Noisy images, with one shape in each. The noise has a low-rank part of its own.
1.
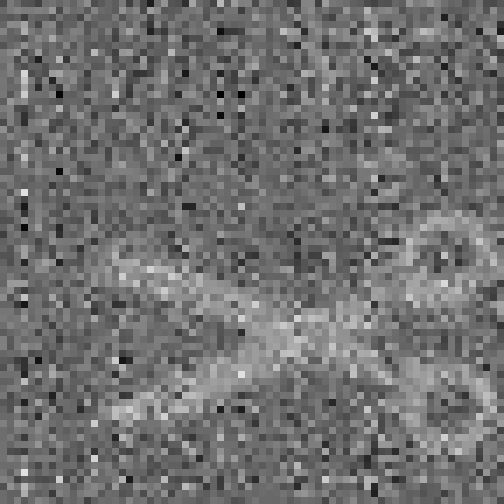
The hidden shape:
pair of scissors
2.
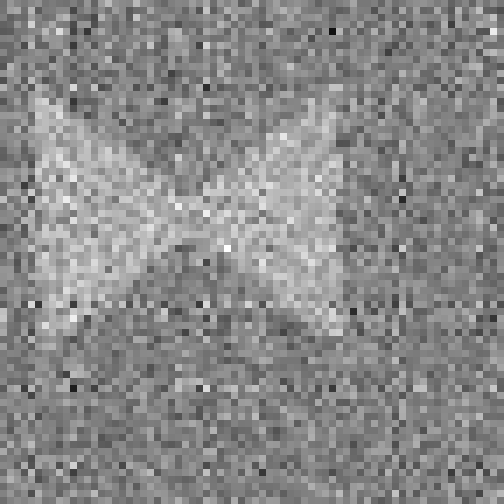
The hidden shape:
bow tie
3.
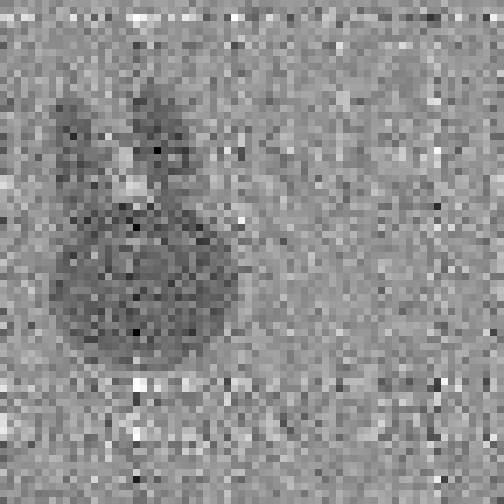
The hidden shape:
rabbit's head
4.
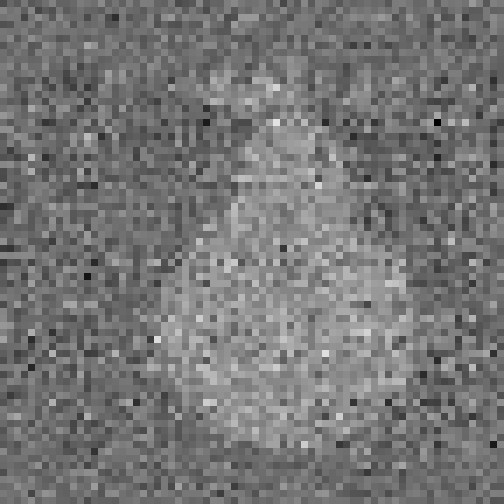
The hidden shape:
pear
